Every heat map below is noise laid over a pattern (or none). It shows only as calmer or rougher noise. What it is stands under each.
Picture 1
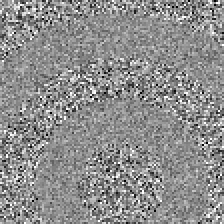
rings round one point
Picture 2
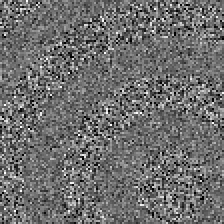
rings round one point
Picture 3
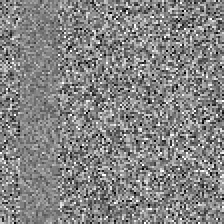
one vertical stripe
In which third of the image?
left
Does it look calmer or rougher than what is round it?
calmer
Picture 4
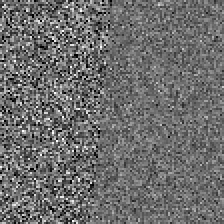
a sharp edge
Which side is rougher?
left
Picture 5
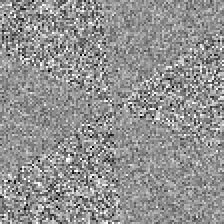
spokes from one point
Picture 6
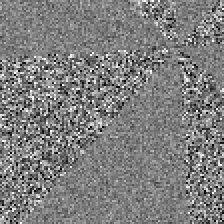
spokes from one point
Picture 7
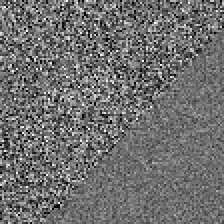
a sharp edge
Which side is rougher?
top left
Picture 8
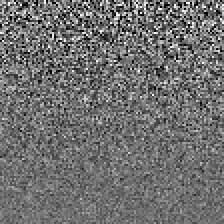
a smooth slope
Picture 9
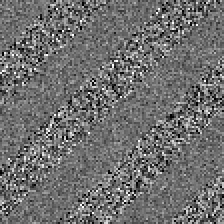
diagonal stripes
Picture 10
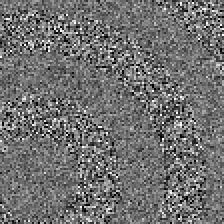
rings round one point
